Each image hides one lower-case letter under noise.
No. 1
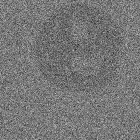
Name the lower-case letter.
e
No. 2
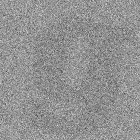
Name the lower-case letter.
g
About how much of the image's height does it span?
nearly all
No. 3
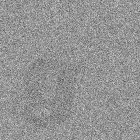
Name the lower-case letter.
g
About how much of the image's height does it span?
half
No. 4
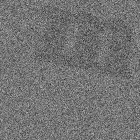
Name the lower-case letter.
m
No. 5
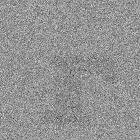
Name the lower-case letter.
r
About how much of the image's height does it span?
half
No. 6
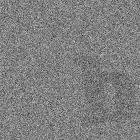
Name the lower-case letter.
b
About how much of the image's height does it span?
half
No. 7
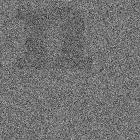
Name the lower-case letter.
n
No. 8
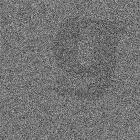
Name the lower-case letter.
g
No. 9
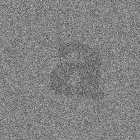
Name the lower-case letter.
a
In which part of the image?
centre
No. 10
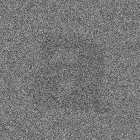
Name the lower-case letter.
a
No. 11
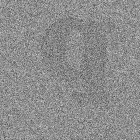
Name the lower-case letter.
q
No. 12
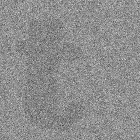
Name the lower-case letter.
t
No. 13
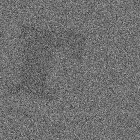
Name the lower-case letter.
r
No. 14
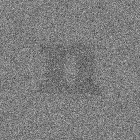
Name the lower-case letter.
n
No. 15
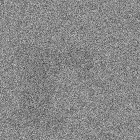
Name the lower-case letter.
r
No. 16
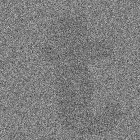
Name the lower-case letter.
t
